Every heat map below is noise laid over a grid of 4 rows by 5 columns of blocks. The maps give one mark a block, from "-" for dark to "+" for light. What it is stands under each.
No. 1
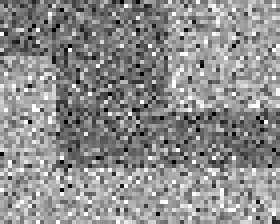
- - - + +
+ - - + +
+ - - - -
+ + + + +
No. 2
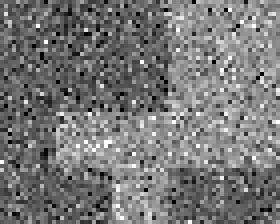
- - - + +
- - - + +
- + + + +
- - + - -
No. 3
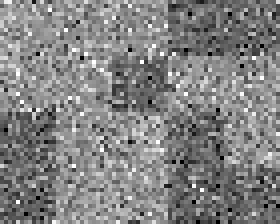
+ + + - -
+ + - + +
- + + - +
- + + - -
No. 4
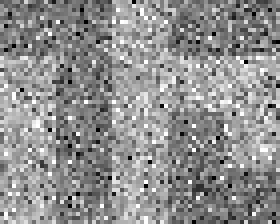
- - + - -
+ - + + +
+ - + - +
+ - + - -
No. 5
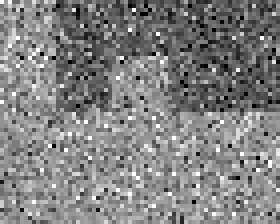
+ - - - -
+ - + - -
+ + + + +
+ + + + +
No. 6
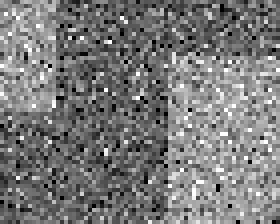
+ - - - -
+ - - + +
- - - + +
- - - + +
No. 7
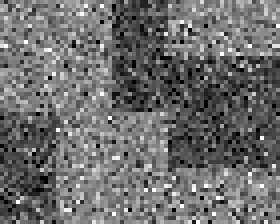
+ + - + +
+ + - - -
- + + - -
- + + + +
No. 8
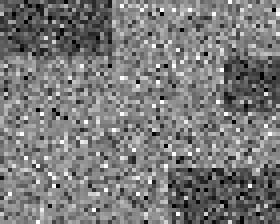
- - + + +
+ + + + -
+ + + + +
+ + + - -
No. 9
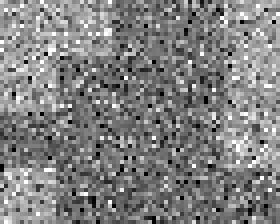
+ + - - +
+ - - - +
- - - - +
+ - - - -
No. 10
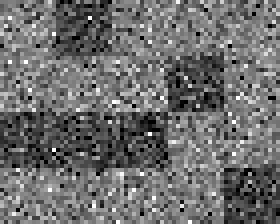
+ - + + +
+ + + - +
- - - + +
+ + + + -
